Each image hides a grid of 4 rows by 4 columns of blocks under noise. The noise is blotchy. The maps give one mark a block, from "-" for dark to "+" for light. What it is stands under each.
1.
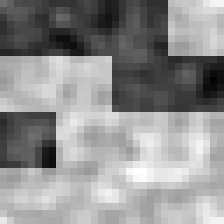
- - - +
+ + - -
- + + +
+ + + +
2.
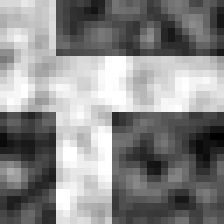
+ - - -
+ + + +
- + - -
- + - -
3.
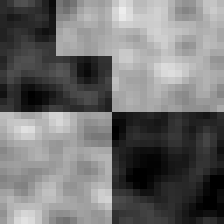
- + + +
- - + +
+ + - -
+ + - -
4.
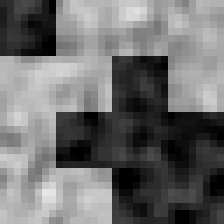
- + + +
+ + - +
+ - - -
+ + - -
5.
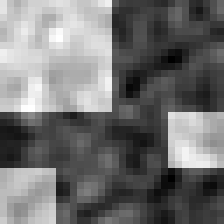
+ + - -
+ + - -
- - - +
+ - - -
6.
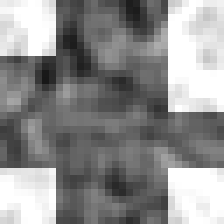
+ - - +
- - - +
- - - -
+ - - +
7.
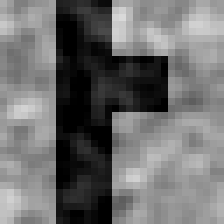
+ - + +
+ - - +
+ - + +
+ - + +
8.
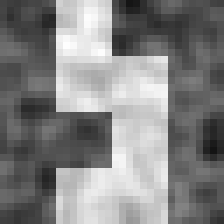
- + - -
- + + -
- - + -
- + + -
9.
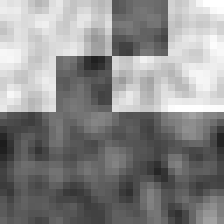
+ + - +
+ - + +
- - - -
- - - -
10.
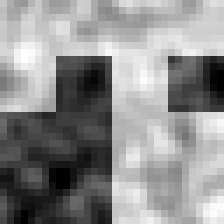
+ + + +
+ - + -
- - + +
- - + +
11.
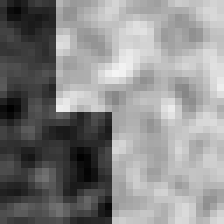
- + + +
- + + +
- - + +
- - + +
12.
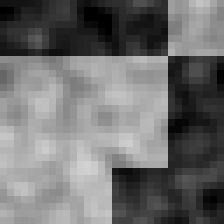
- - - +
+ + + -
+ + + -
+ + - -
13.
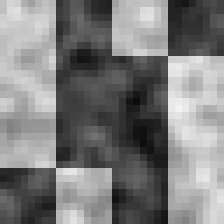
+ - + -
+ - - +
+ - - +
- + - +
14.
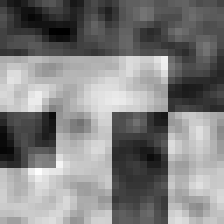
- - - -
+ + + -
- + - +
+ + - +
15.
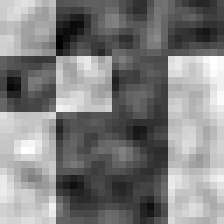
+ - - -
- + - +
+ - - +
+ - - +
